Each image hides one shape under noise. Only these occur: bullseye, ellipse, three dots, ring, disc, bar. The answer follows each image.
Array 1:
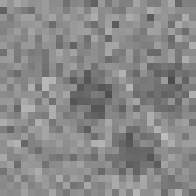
dark three dots
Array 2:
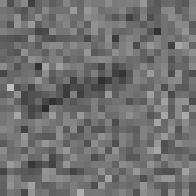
dark bar
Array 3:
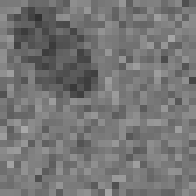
dark ellipse
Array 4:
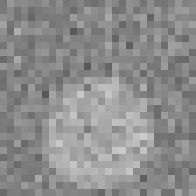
light disc
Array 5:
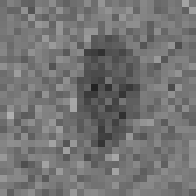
dark ellipse
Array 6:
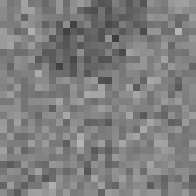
dark ellipse
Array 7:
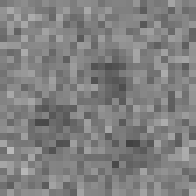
dark three dots
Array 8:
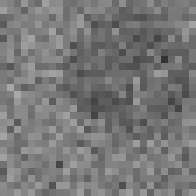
dark disc
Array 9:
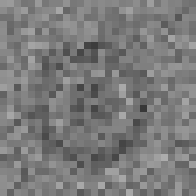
dark bullseye
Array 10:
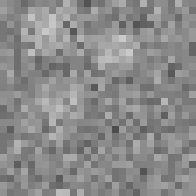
light three dots
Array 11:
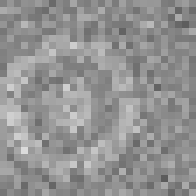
light bullseye
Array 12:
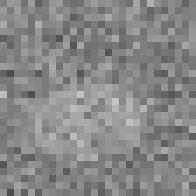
light ellipse
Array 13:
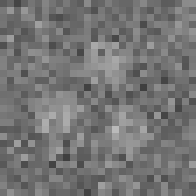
light three dots
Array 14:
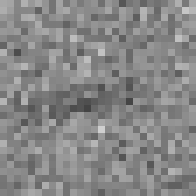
dark bar
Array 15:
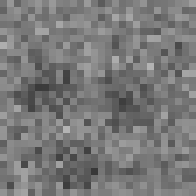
dark three dots
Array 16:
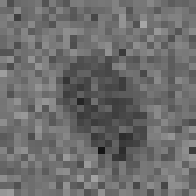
dark ellipse
